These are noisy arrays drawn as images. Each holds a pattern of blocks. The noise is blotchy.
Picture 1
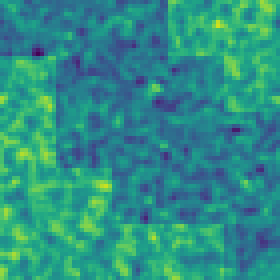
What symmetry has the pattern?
mirrored about the diagonal from the bottom left
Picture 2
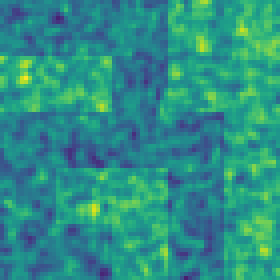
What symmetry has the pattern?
no symmetry
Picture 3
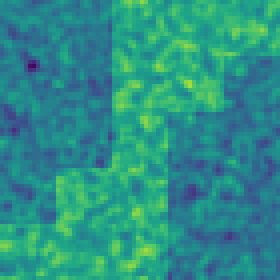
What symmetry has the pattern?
the same after a half turn
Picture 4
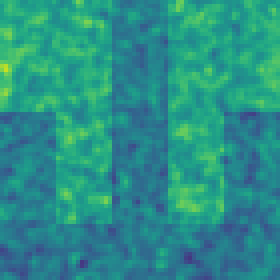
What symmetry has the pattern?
left and right mirror each other
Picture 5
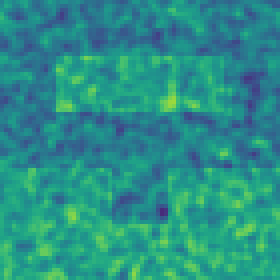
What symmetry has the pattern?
left and right mirror each other
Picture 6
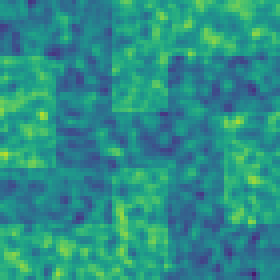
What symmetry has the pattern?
the same after a half turn
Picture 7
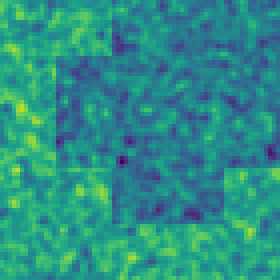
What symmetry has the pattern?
mirrored about the diagonal from the bottom left
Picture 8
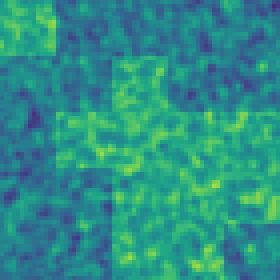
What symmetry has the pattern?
mirrored about the diagonal from the top left
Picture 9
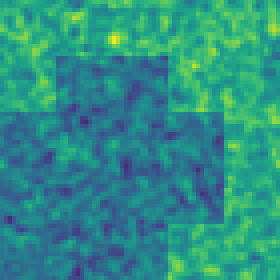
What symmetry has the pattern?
mirrored about the diagonal from the bottom left
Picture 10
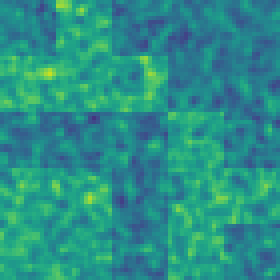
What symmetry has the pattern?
mirrored about the diagonal from the bottom left
